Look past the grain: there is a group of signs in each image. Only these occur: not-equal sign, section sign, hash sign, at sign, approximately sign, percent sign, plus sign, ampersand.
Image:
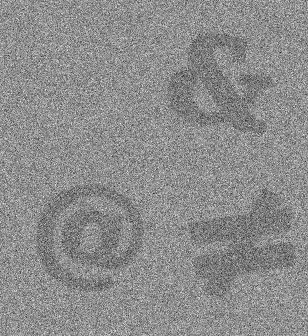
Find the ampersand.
top right
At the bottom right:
not-equal sign
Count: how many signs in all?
3
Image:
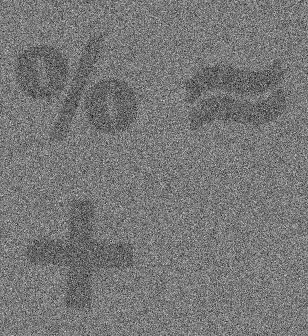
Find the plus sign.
bottom left
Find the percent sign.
top left
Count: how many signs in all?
3
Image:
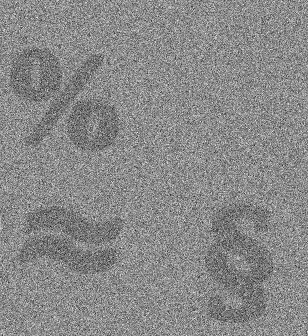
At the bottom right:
section sign
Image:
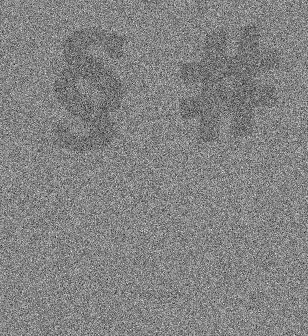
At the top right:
hash sign
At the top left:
section sign
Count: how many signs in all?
2
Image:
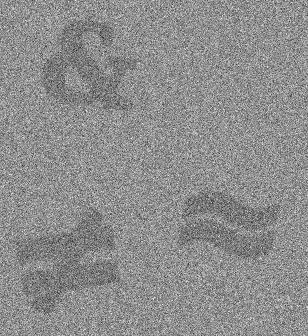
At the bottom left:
not-equal sign
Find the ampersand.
top left
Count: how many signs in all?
3
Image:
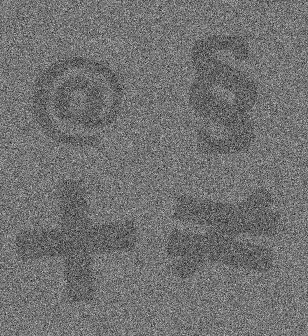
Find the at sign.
top left
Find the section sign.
top right
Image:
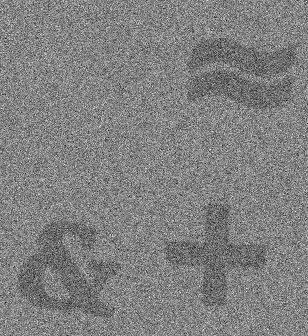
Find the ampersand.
bottom left
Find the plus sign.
bottom right
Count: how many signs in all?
3
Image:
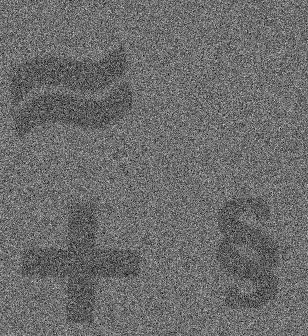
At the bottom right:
section sign
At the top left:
approximately sign
